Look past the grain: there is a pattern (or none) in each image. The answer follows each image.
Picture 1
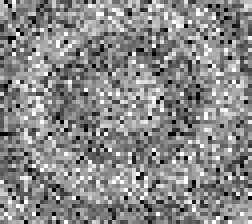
rings round one point
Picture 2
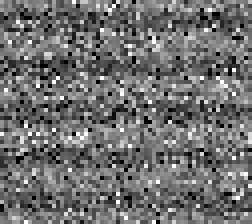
horizontal stripes
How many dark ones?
5
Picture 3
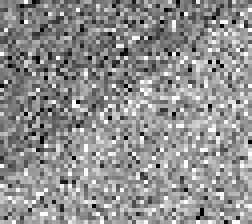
a sharp edge
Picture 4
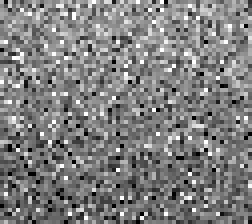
a smooth slope
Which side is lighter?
top
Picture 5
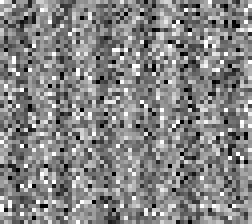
vertical stripes
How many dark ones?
6
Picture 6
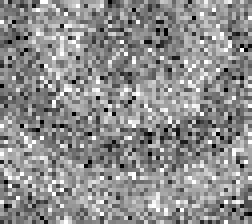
rings round one point
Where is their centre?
top middle
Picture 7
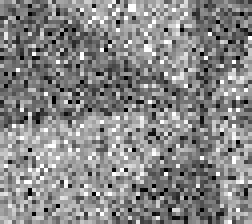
spokes from one point
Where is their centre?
middle right
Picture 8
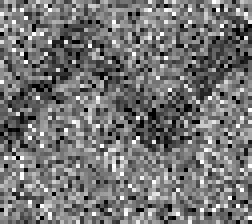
a wavy band
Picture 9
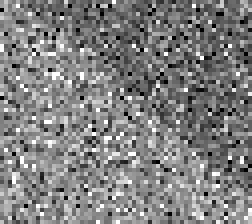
a sharp edge
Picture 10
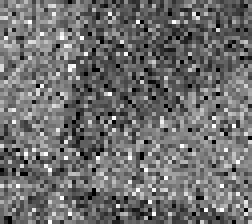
spokes from one point
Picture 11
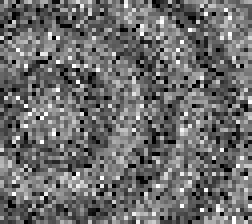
rings round one point
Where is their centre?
middle left
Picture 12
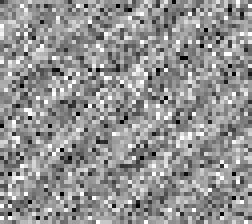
diagonal stripes
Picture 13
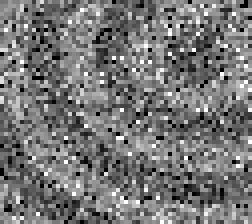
rings round one point
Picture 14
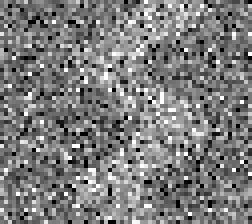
a wavy band
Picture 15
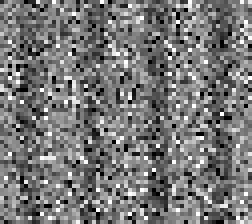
vertical stripes
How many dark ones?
4
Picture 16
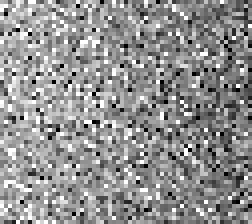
a smooth slope
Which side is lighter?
left
